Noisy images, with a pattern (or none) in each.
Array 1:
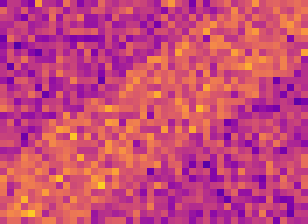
a diagonal band
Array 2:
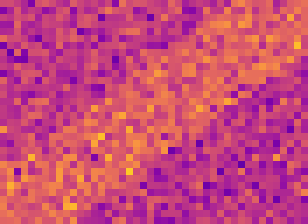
a diagonal band
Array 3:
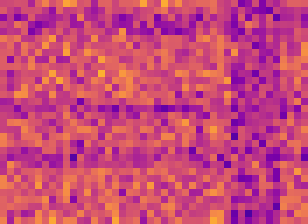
bands of rows crossing bands of columns
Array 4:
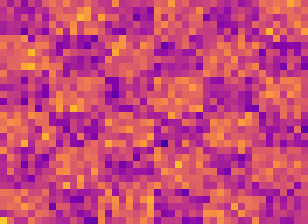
a checkerboard
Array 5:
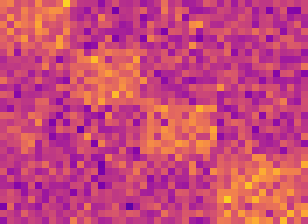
blocks along the diagonal
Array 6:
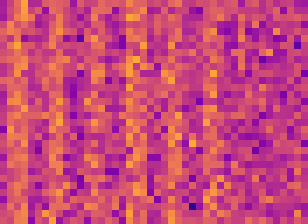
bands of columns
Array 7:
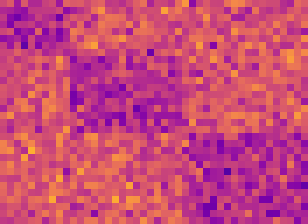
blocks along the diagonal
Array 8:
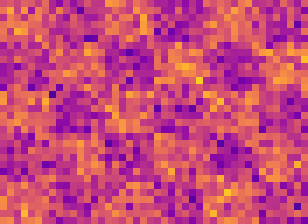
a checkerboard
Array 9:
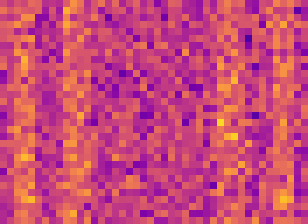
bands of columns
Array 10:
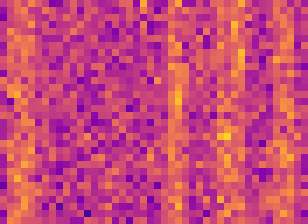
bands of columns
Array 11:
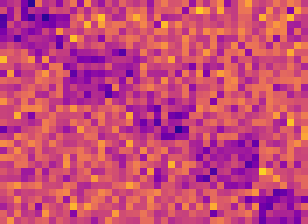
blocks along the diagonal
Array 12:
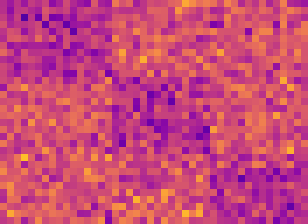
blocks along the diagonal
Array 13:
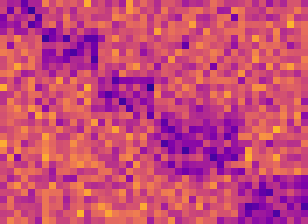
blocks along the diagonal
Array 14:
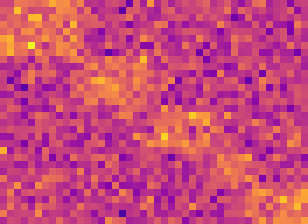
blocks along the diagonal
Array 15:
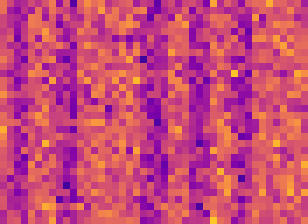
bands of columns
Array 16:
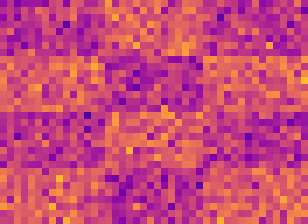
a checkerboard
